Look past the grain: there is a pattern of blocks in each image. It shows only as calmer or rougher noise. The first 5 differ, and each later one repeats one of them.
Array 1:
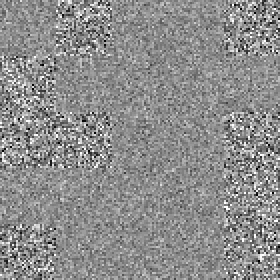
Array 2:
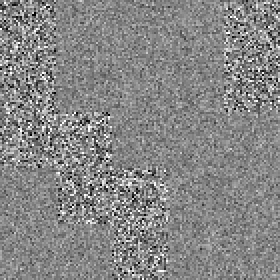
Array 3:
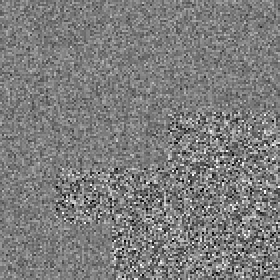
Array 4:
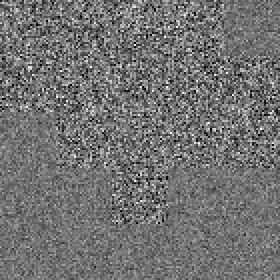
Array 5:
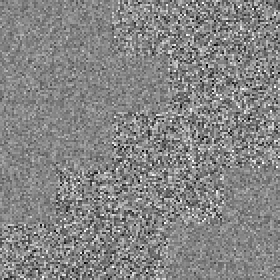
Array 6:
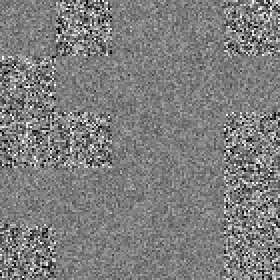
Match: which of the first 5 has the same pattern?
1
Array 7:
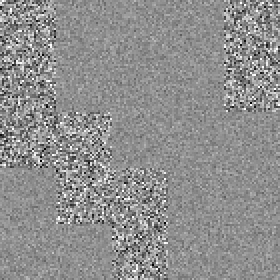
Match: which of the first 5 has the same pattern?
2
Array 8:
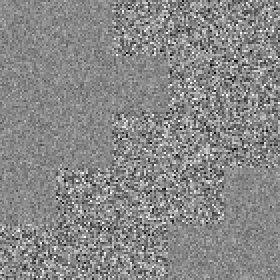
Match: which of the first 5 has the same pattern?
5
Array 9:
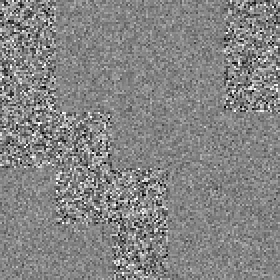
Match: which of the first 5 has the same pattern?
2
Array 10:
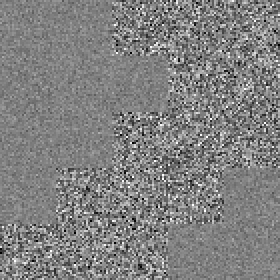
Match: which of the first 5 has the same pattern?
5
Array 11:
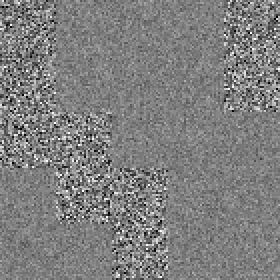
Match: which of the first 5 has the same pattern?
2
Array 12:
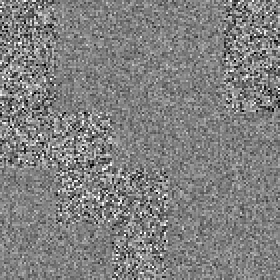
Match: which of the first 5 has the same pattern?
2
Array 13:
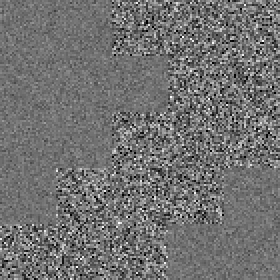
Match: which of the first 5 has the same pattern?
5
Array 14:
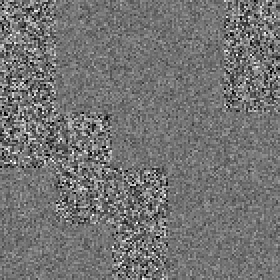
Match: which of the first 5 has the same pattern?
2
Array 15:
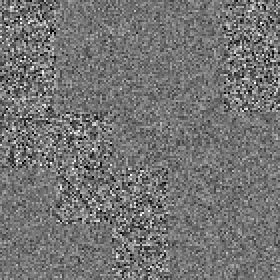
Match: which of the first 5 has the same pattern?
2
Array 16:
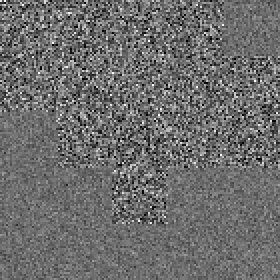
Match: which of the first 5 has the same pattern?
4
